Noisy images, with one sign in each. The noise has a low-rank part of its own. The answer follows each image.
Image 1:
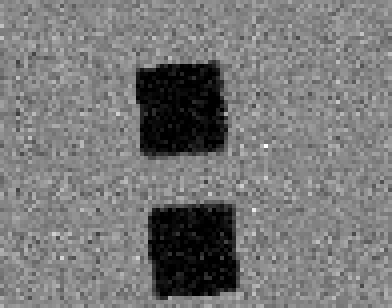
colon
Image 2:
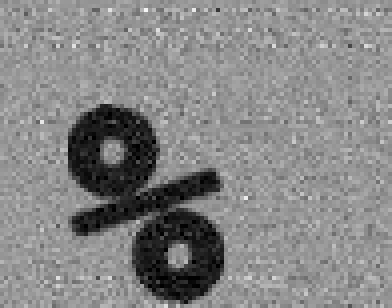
percent sign
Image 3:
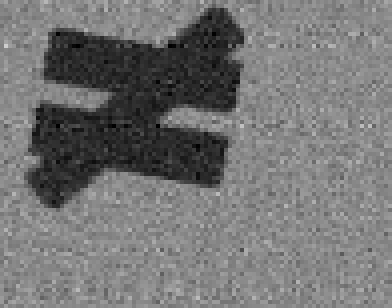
not-equal sign
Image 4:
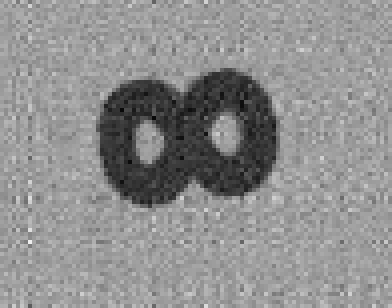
infinity sign
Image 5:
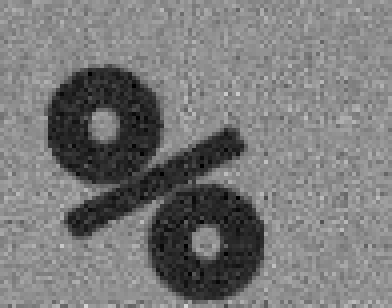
percent sign
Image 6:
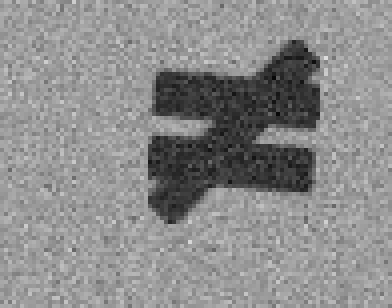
not-equal sign
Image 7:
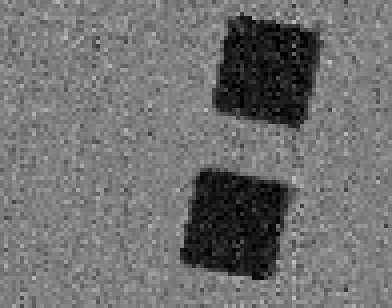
colon
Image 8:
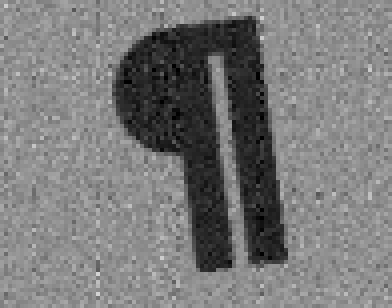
pilcrow
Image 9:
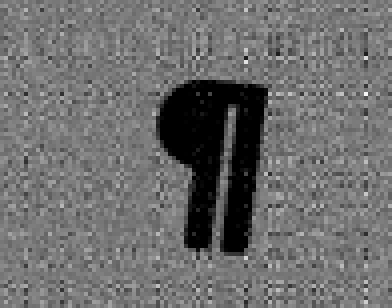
pilcrow
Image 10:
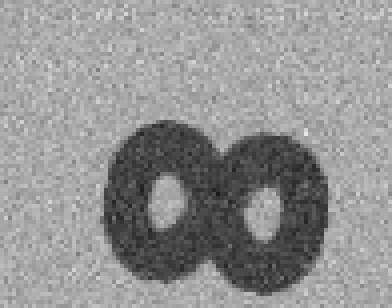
infinity sign
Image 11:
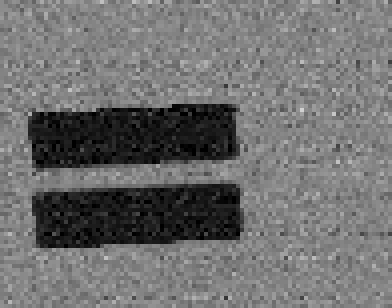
equals sign
